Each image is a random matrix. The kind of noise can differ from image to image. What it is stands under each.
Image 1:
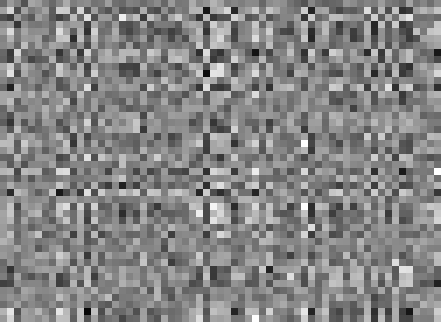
low rank plus noise
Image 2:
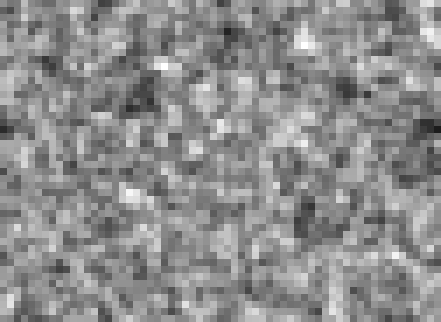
blotchy
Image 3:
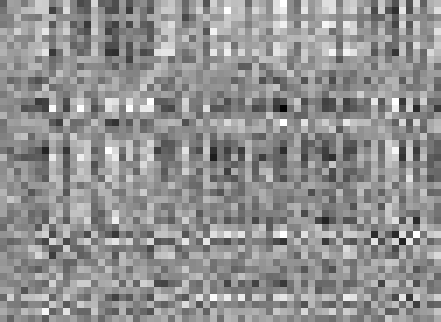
low rank plus noise
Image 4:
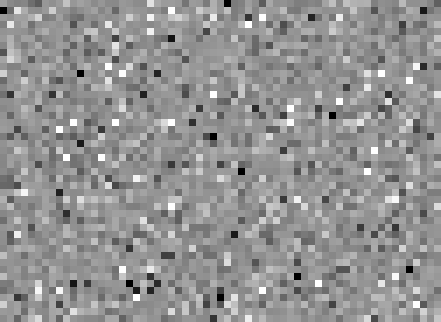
heavy tails
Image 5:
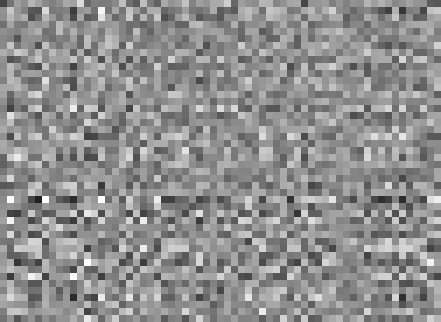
low rank plus noise
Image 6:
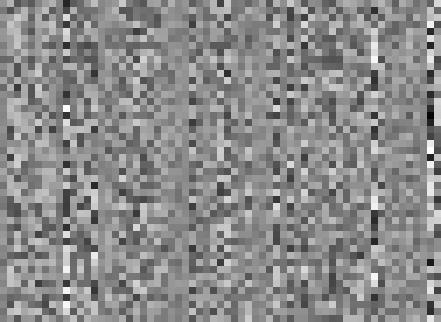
columns of uneven size
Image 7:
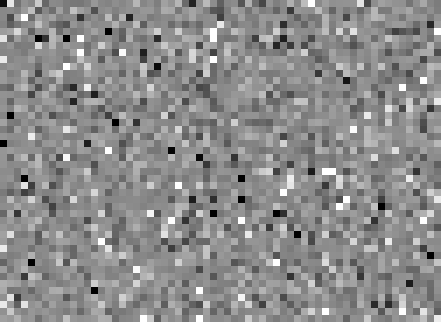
heavy tails
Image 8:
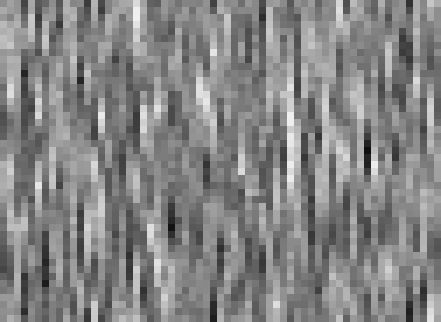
streaked along the columns
